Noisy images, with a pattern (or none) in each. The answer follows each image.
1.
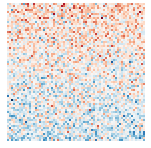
a smooth slope
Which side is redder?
top
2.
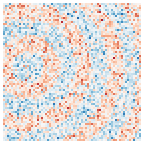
rings round one point
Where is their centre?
middle left
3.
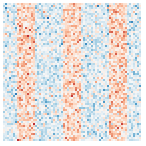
vertical stripes
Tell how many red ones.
3
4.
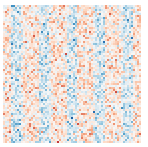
vertical stripes
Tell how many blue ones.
5
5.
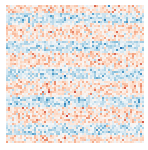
horizontal stripes
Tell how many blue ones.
5
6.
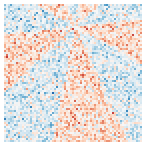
spokes from one point
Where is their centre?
top middle
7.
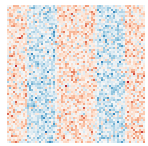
vertical stripes
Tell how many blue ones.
2
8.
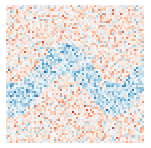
a wavy band
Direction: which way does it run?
left to right
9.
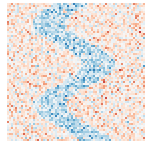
a wavy band
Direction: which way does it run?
top to bottom
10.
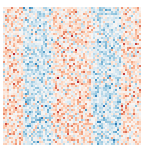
vertical stripes
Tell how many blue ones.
2
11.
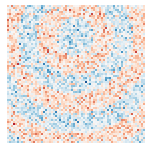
rings round one point
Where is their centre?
top middle
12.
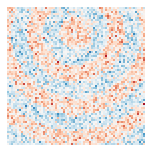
rings round one point
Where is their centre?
top middle
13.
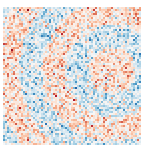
rings round one point
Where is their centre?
middle right
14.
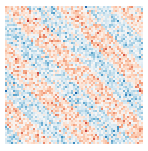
diagonal stripes
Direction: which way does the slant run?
top left to bottom right
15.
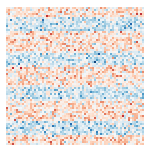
horizontal stripes
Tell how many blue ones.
4
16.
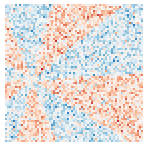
spokes from one point
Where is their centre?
middle left
